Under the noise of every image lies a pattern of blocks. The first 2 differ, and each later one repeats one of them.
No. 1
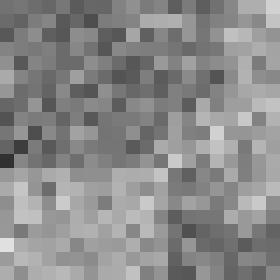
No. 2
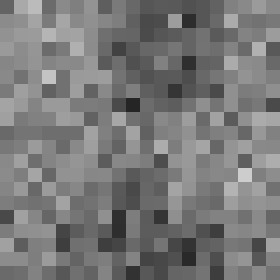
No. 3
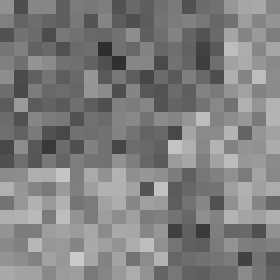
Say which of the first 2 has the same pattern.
1
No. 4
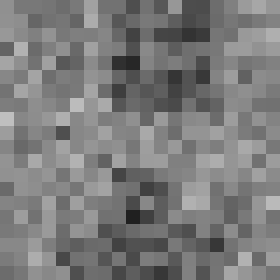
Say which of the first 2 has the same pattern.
2
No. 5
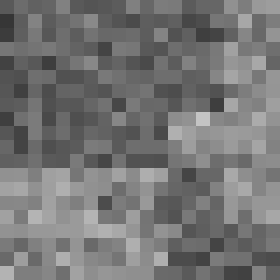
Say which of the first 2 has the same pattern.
1
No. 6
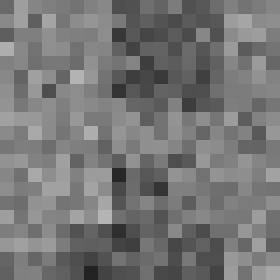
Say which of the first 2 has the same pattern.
2
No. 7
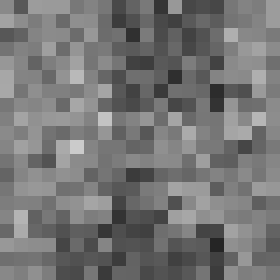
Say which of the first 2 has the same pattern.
2
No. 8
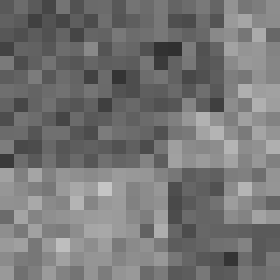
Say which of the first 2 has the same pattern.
1
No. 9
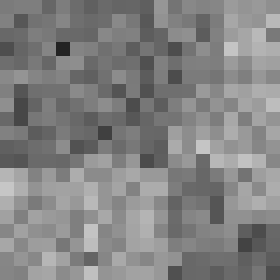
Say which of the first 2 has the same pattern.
1
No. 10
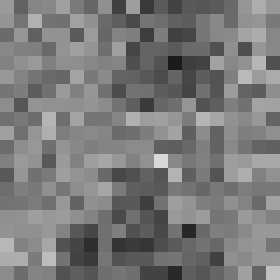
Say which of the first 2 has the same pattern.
2
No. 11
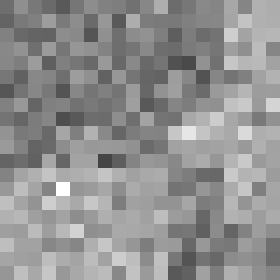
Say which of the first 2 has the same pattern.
1
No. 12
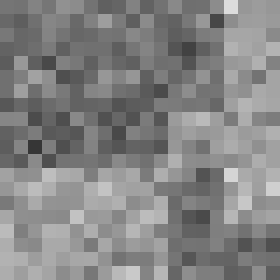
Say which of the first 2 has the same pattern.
1
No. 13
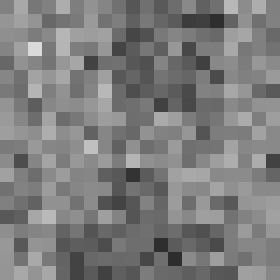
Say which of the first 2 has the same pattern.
2
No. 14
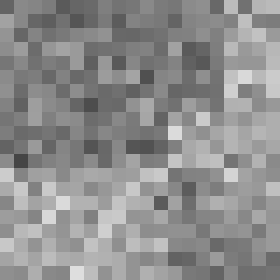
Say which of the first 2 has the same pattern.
1
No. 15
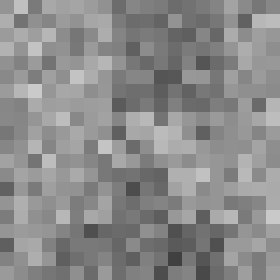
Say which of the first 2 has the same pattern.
2
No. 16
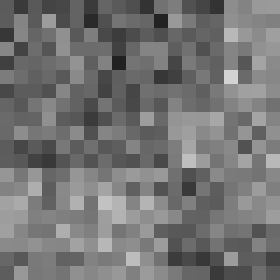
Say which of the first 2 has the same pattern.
1
